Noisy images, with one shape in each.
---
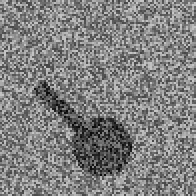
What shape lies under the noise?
lollipop
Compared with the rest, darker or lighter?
darker
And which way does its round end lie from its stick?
down and right
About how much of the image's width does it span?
half
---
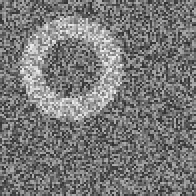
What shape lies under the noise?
ring
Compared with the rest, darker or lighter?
lighter
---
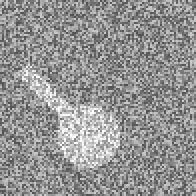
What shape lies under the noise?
lollipop
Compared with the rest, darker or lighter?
lighter
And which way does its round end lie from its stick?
down and right
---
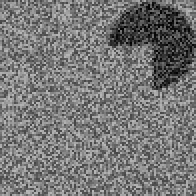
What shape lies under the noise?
disc with a wedge cut out
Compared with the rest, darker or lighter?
darker
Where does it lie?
top right
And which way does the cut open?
down and left
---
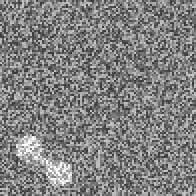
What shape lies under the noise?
dumbbell
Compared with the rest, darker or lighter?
lighter
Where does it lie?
bottom left
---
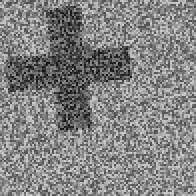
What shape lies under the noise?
cross
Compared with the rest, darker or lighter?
darker
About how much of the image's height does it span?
two thirds
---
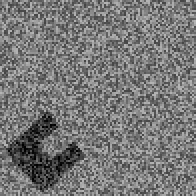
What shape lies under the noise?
square with a notch
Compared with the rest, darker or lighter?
darker
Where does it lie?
bottom left
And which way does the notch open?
up and right
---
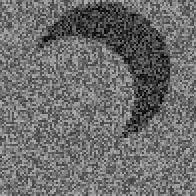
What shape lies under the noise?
crescent
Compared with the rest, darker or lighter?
darker
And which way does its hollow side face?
down and left
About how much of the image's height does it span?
two thirds
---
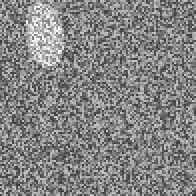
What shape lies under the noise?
ellipse
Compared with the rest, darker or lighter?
lighter
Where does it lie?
top left
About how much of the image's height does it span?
a third
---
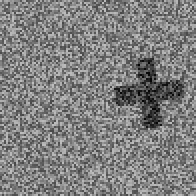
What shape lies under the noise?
cross
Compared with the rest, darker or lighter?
darker
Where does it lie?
middle right
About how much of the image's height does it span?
a third
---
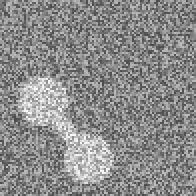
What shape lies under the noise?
dumbbell
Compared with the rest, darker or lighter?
lighter
